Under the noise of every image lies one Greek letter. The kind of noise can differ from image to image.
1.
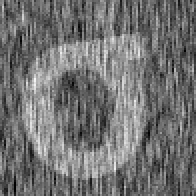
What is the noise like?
streaked along the columns
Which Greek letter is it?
sigma
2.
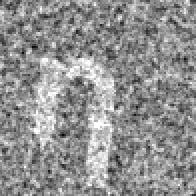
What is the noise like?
blotchy
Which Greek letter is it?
eta
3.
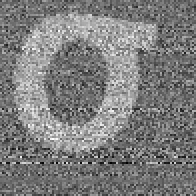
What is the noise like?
rows of uneven size
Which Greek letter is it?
sigma
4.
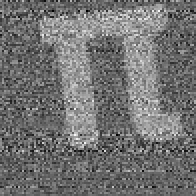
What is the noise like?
rows of uneven size
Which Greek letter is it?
pi
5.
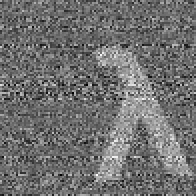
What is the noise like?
rows of uneven size
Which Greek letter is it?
lambda
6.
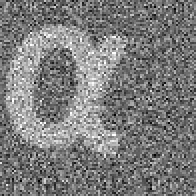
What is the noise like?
low rank plus noise
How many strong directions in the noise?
five to eight
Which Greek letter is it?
alpha
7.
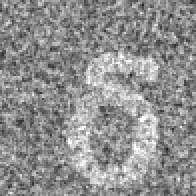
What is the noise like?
blotchy
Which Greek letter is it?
delta
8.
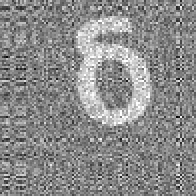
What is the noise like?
low rank plus noise
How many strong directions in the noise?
one
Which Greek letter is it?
delta
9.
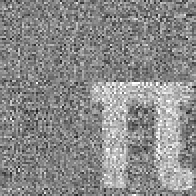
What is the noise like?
low rank plus noise
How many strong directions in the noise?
five to eight
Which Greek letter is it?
pi
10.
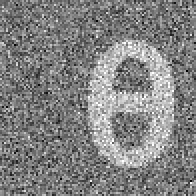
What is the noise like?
independent entries
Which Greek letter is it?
theta
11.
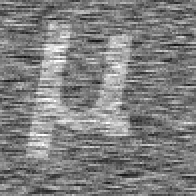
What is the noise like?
streaked along the rows
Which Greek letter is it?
mu
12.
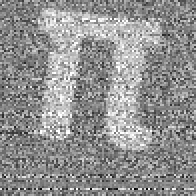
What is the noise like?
rows of uneven size
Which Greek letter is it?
pi
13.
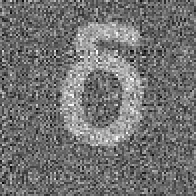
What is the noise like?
low rank plus noise
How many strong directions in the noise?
two
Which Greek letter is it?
delta
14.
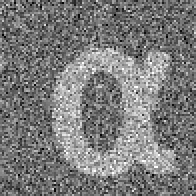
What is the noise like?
independent entries
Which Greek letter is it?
alpha
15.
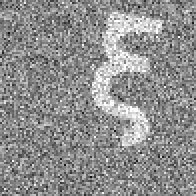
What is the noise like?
independent entries
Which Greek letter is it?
xi
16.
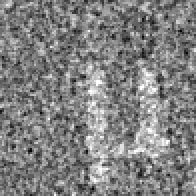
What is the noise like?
blotchy
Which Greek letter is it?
mu
